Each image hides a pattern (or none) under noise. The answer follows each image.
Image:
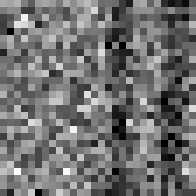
bands of columns
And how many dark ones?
2
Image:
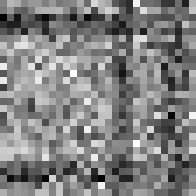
bands of rows crossing bands of columns
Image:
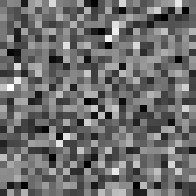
only noise
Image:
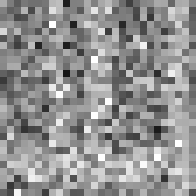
bands of rows crossing bands of columns
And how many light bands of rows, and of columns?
1 and 3
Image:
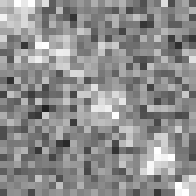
blocks along the diagonal
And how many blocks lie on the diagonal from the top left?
7
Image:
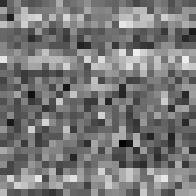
bands of rows
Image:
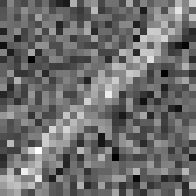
a diagonal band
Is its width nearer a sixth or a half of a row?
a sixth
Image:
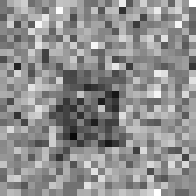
one block
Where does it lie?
centre
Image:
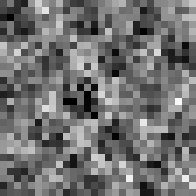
a checkerboard
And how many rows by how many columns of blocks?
5 by 6
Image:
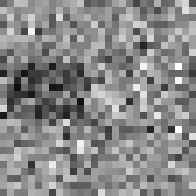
one block
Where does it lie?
middle left
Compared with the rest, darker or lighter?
darker
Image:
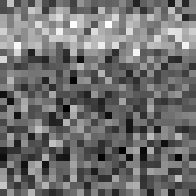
one band of rows
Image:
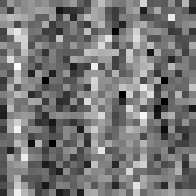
bands of columns
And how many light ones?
3
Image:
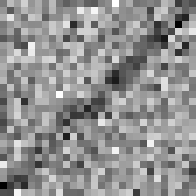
a diagonal band
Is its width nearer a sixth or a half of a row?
a sixth
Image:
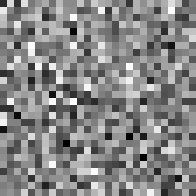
only noise
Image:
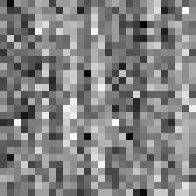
bands of columns
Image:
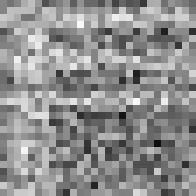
bands of rows crossing bands of columns
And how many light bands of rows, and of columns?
3 and 1
